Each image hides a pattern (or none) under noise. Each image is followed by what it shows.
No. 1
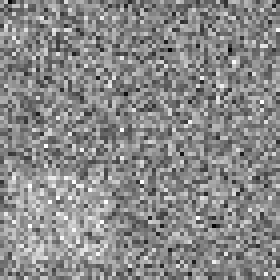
one block
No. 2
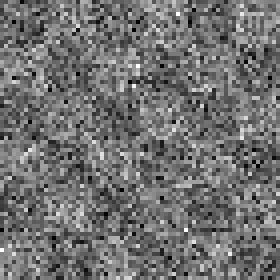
a checkerboard
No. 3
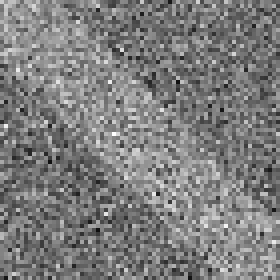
a diagonal band
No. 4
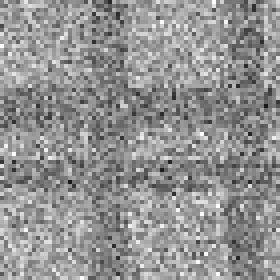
bands of rows crossing bands of columns
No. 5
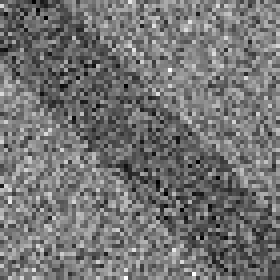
a diagonal band
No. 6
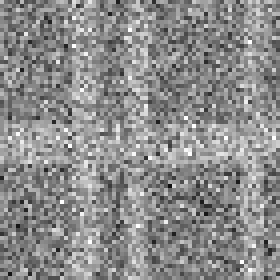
bands of rows crossing bands of columns
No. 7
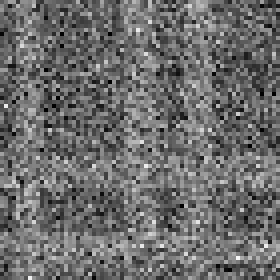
bands of rows crossing bands of columns
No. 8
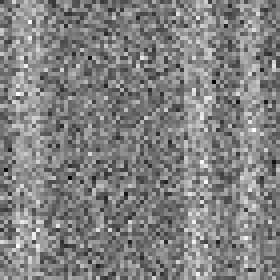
bands of columns
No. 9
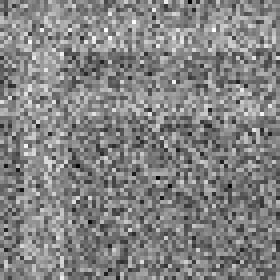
bands of rows crossing bands of columns
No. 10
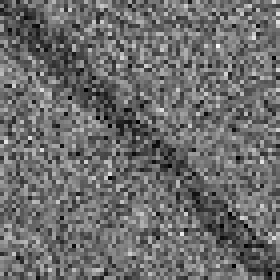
a diagonal band
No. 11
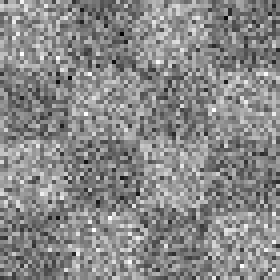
a checkerboard
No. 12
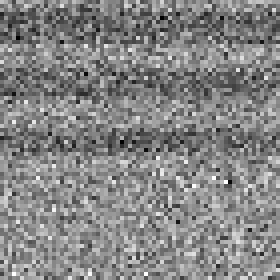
bands of rows
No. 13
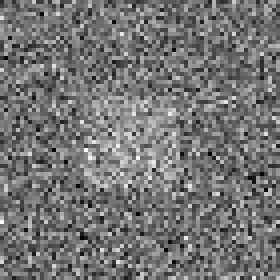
one block
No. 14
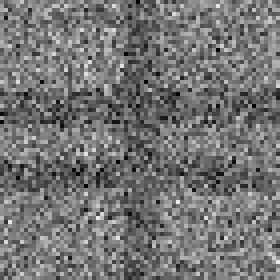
bands of rows crossing bands of columns
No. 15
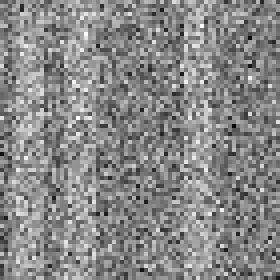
bands of columns
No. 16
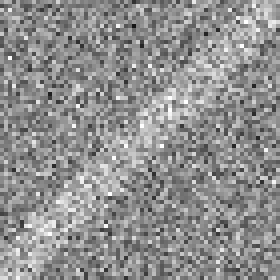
a diagonal band
